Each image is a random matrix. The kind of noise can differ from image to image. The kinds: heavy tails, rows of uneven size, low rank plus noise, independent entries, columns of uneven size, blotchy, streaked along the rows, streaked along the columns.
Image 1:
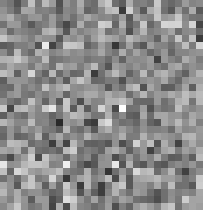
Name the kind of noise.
low rank plus noise
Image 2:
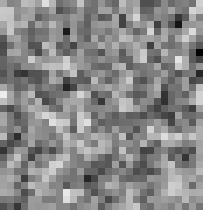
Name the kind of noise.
blotchy
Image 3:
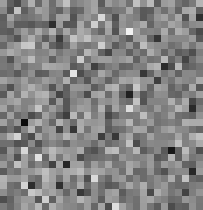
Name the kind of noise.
independent entries
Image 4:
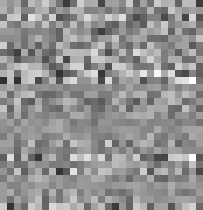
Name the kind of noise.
rows of uneven size
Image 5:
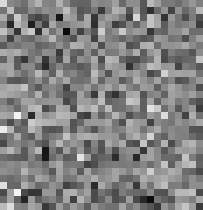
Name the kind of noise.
low rank plus noise
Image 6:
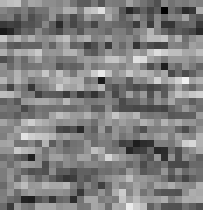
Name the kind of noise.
streaked along the rows
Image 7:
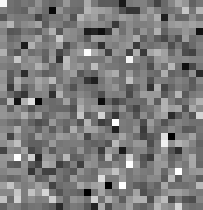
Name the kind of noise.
heavy tails
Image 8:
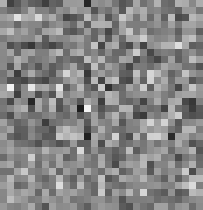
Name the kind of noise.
low rank plus noise
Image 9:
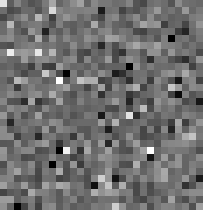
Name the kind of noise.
heavy tails
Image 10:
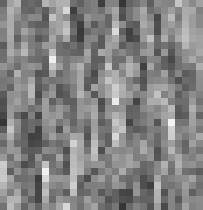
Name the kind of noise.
streaked along the columns
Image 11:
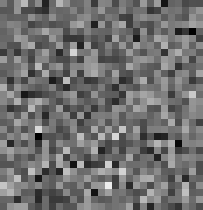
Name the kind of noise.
independent entries
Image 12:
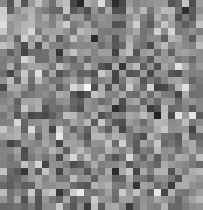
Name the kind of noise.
low rank plus noise
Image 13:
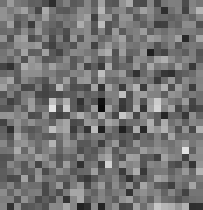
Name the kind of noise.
low rank plus noise
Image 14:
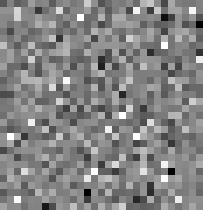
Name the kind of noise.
heavy tails
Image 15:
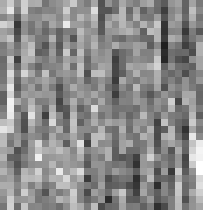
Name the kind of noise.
streaked along the columns
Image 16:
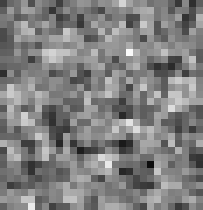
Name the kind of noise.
blotchy
